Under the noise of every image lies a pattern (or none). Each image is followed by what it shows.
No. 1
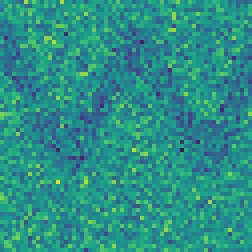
a wavy band
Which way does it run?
left to right
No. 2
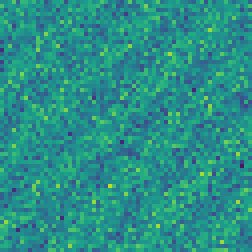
diagonal stripes
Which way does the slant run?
bottom left to top right
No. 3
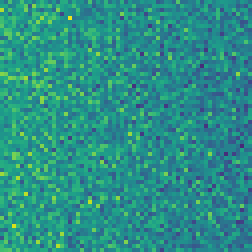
a smooth slope
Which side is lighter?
left
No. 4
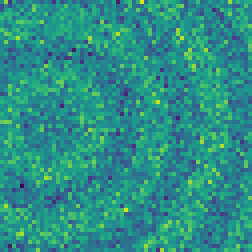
rings round one point
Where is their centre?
middle left
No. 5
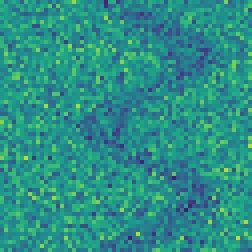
a wavy band
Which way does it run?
top to bottom
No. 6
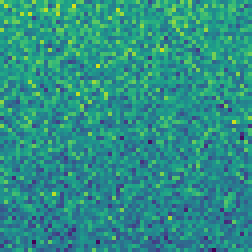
a smooth slope
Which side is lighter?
top
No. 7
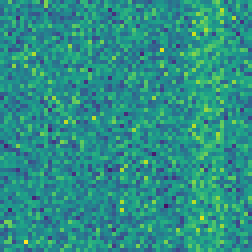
one vertical stripe
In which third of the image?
right
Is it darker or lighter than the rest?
lighter
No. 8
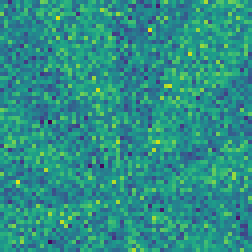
spokes from one point
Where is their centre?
bottom middle
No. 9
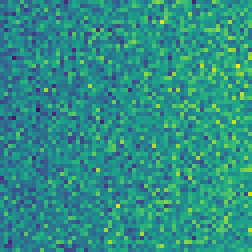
a smooth slope
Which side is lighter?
right
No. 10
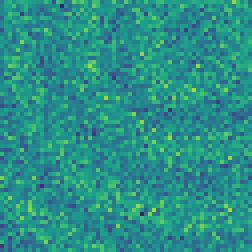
rings round one point
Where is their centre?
top right
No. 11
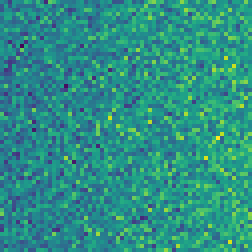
a smooth slope
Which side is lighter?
right
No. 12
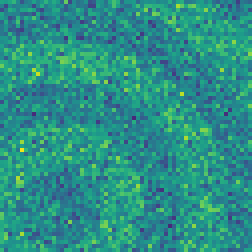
rings round one point
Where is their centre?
bottom left
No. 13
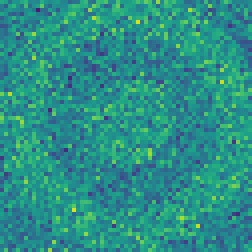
rings round one point
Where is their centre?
centre
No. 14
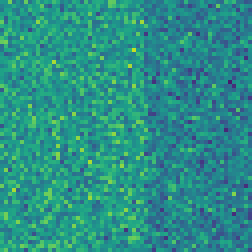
a sharp edge
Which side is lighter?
left
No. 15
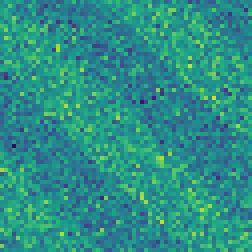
diagonal stripes
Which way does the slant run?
top left to bottom right
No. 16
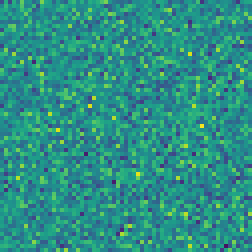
only noise
